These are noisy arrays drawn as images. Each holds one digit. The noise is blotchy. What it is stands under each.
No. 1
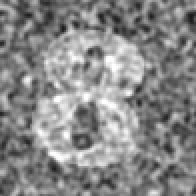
8
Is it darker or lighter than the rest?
lighter
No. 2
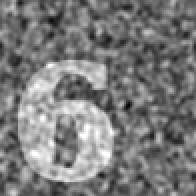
6
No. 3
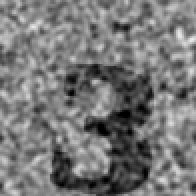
3
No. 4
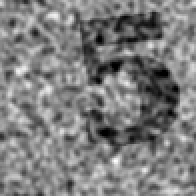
5
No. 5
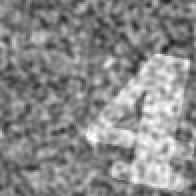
4
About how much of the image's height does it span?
two thirds
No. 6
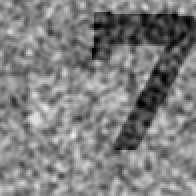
7
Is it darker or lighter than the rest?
darker
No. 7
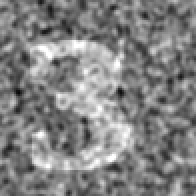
3
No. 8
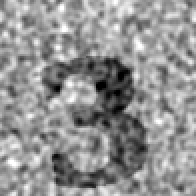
3
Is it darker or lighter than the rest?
darker
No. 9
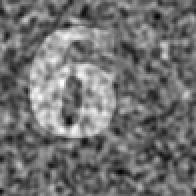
6
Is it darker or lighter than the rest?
lighter
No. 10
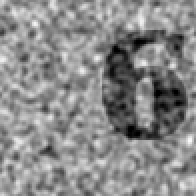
6
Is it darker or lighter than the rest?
darker
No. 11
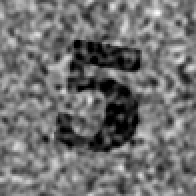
5
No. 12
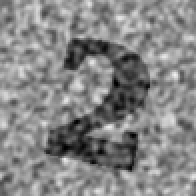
2
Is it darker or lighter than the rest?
darker
